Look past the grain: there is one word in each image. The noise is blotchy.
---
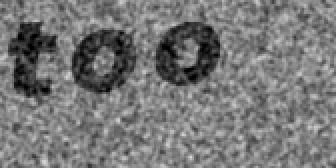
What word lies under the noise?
too
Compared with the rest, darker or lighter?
darker
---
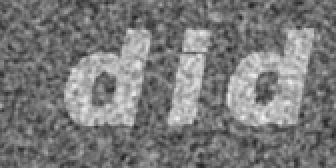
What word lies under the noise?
did
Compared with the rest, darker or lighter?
lighter
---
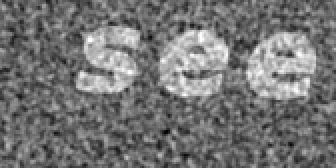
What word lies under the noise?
see
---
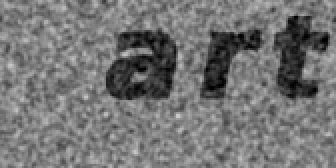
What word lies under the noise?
art
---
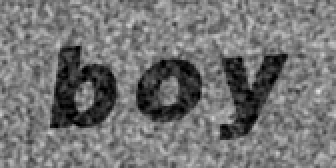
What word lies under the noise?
boy
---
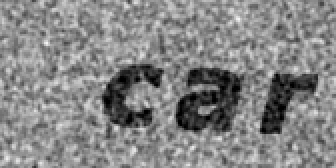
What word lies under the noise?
car
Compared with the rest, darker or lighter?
darker
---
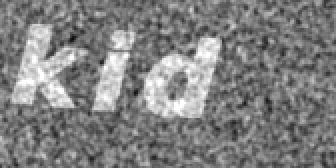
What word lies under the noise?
kid
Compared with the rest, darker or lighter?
lighter
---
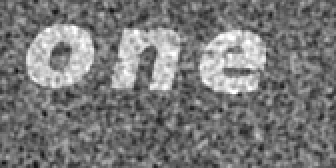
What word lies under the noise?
one
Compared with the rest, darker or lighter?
lighter
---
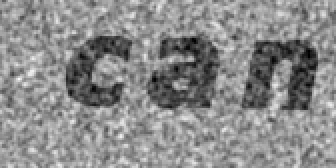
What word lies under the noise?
can
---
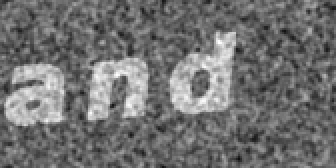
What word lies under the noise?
and
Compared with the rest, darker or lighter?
lighter
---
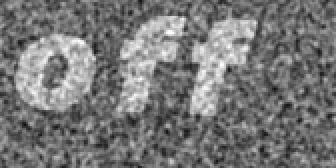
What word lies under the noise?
off
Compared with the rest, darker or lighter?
lighter
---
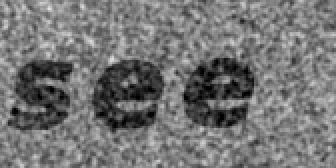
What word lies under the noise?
see
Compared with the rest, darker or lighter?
darker
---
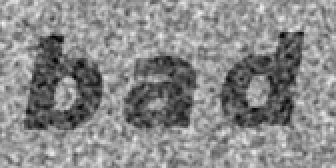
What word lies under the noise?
bad
